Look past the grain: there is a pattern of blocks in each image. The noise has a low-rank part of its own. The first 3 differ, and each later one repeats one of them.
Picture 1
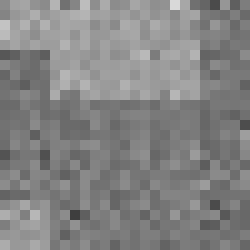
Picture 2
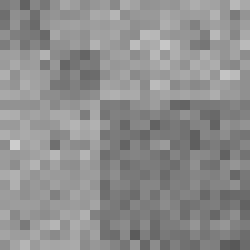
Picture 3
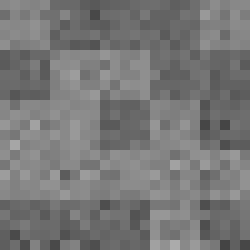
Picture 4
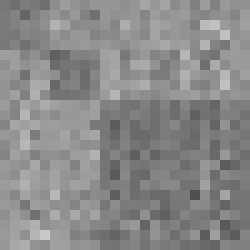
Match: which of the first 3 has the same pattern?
2
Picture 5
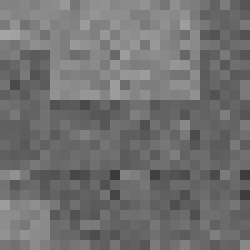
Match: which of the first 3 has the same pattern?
1
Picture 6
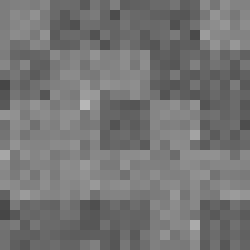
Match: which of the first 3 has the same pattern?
3
